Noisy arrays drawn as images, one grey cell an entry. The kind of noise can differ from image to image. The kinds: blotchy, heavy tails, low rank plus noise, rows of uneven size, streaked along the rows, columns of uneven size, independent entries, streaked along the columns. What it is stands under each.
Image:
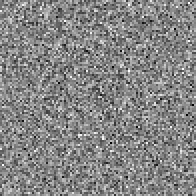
independent entries
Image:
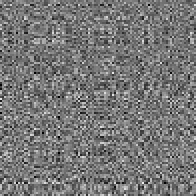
low rank plus noise
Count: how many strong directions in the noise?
three or four
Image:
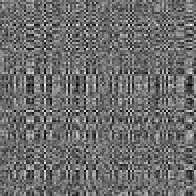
low rank plus noise
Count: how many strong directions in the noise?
one
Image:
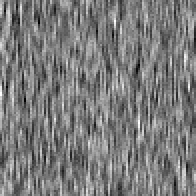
streaked along the columns
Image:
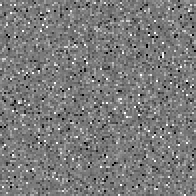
heavy tails
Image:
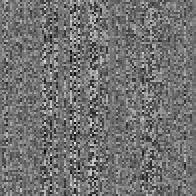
columns of uneven size
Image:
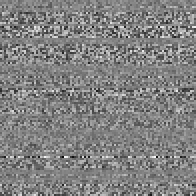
rows of uneven size
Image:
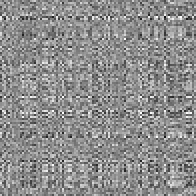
low rank plus noise
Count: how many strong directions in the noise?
two
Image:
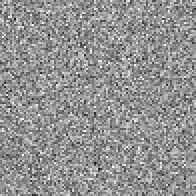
independent entries
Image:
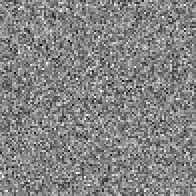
independent entries
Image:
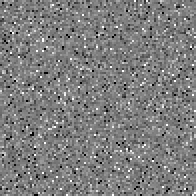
heavy tails
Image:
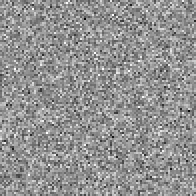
independent entries
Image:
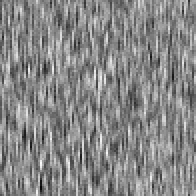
streaked along the columns
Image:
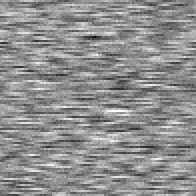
streaked along the rows
